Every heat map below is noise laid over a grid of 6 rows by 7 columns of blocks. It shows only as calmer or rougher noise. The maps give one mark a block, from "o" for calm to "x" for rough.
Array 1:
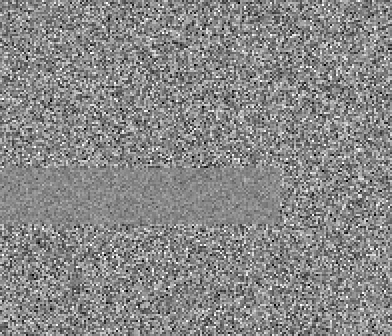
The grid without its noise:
x x x x x x x
x x x x x x x
x x x x x x x
o o o o o x x
x x x x x x x
x x x x x x x
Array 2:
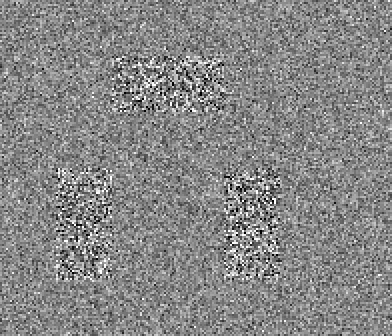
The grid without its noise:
o o o o o o o
o o x x o o o
o o o o o o o
o x o o x o o
o x o o x o o
o o o o o o o
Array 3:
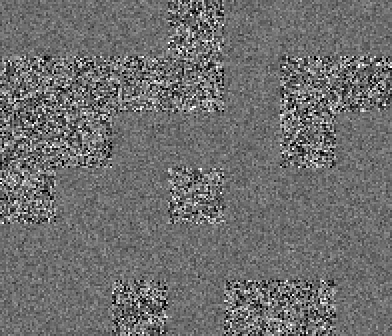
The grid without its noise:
o o o x o o o
x x x x o x x
x x o o o x o
x o o x o o o
o o o o o o o
o o x o x x o
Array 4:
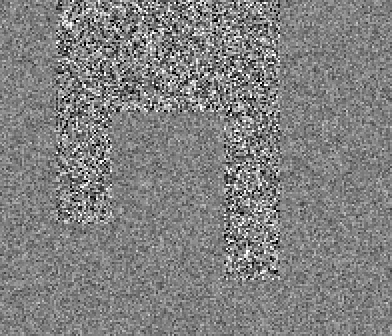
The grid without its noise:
o x x x x o o
o x x x x o o
o x o o x o o
o x o o x o o
o o o o x o o
o o o o o o o
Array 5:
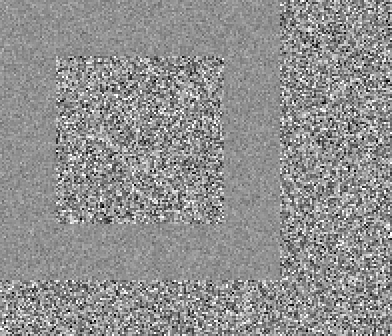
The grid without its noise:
o o o o o x x
o x x x o x x
o x x x o x x
o x x x o x x
o o o o o x x
x x x x x x x
